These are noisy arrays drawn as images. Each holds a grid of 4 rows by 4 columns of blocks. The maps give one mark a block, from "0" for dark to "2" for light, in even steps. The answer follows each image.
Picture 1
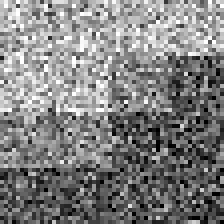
2222
2210
1100
0000
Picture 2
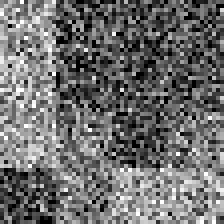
2000
2000
2101
0122
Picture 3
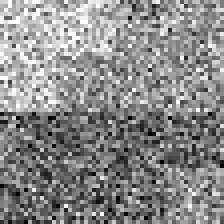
2211
2111
0000
0001
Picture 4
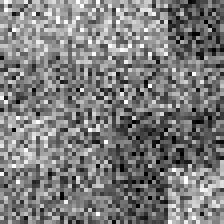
2220
1111
2100
1102
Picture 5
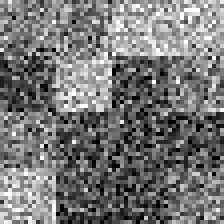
1122
0201
1000
2001
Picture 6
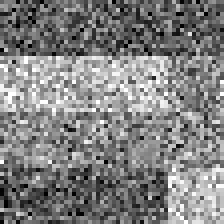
0000
2221
1111
0002
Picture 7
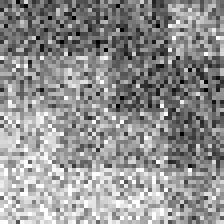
0001
1100
2110
2221
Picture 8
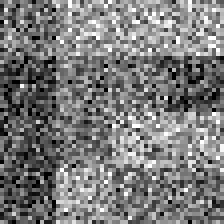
1222
0110
0122
0211
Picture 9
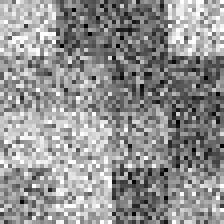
2002
1100
2210
1201
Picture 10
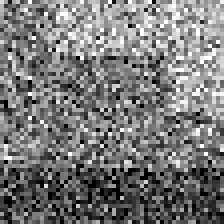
1222
1112
1111
0000
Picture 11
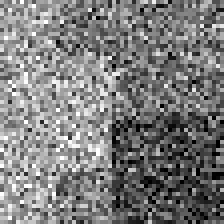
2111
2211
2200
2100
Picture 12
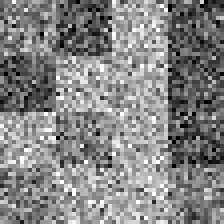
1020
0220
2120
1221
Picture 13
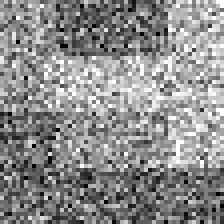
1002
1222
0112
0000
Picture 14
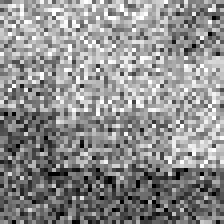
2221
1222
0112
0000
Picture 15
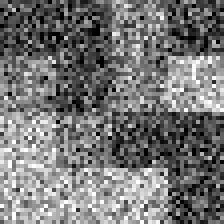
0010
1012
2100
2220
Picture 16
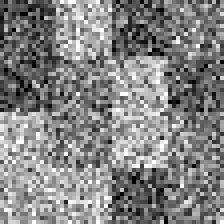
0201
0120
2121
2201
